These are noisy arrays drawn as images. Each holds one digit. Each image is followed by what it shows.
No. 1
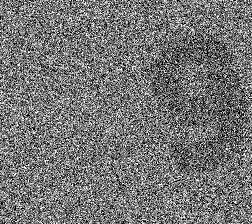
9
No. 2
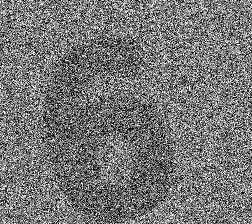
6
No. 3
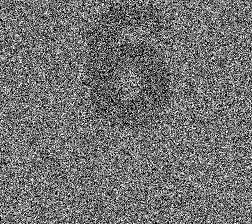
6
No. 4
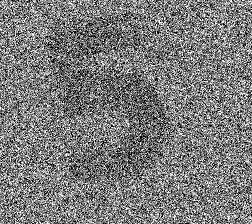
5
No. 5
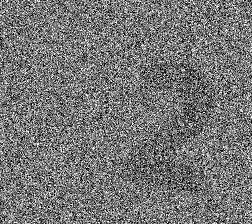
2
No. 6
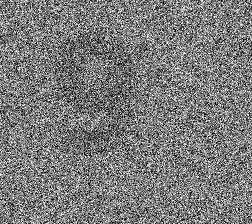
9
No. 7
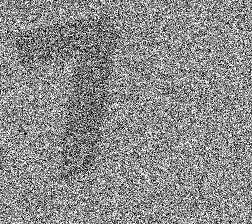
7
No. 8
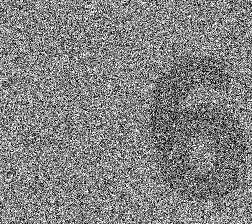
6
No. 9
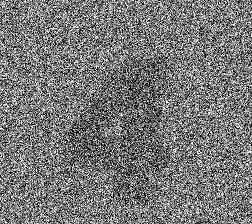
4
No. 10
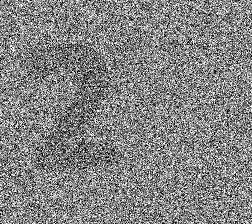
2
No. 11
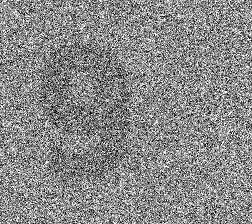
9
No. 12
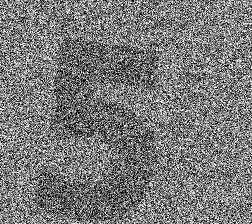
5
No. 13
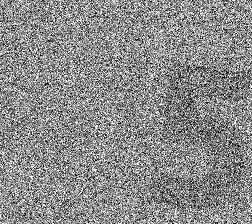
5
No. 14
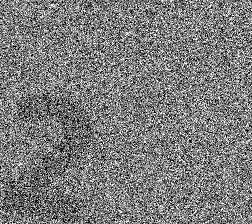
2
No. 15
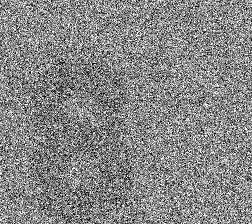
8
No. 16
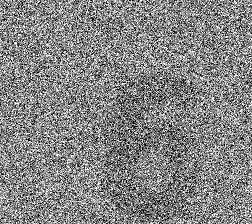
6
